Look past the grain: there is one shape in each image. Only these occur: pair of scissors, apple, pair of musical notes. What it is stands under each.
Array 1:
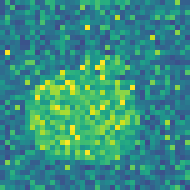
apple
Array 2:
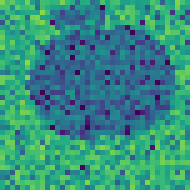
apple
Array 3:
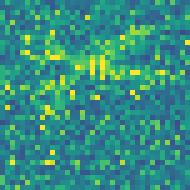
pair of scissors
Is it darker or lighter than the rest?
lighter
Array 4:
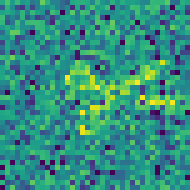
pair of scissors
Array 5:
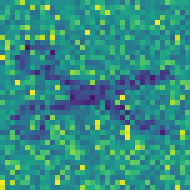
pair of scissors
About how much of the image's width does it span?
nearly all
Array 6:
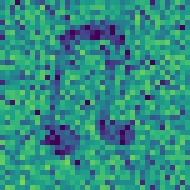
pair of musical notes
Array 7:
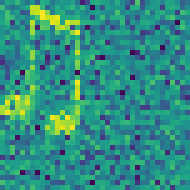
pair of musical notes
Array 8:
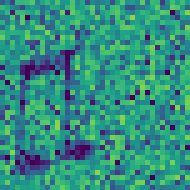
pair of musical notes
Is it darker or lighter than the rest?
darker
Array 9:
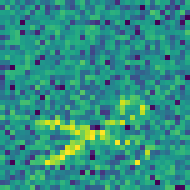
pair of scissors
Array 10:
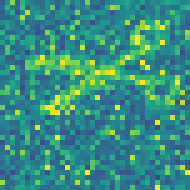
pair of scissors
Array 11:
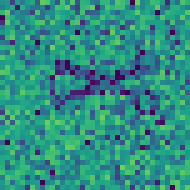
pair of scissors
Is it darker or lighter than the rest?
darker
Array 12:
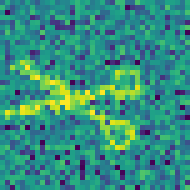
pair of scissors
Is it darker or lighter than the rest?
lighter
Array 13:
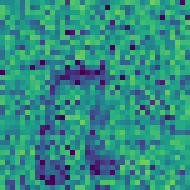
pair of musical notes
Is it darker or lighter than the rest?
darker
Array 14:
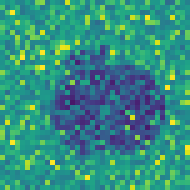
apple
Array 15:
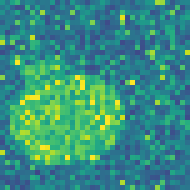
apple
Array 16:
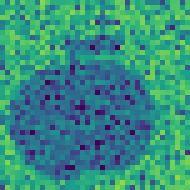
apple
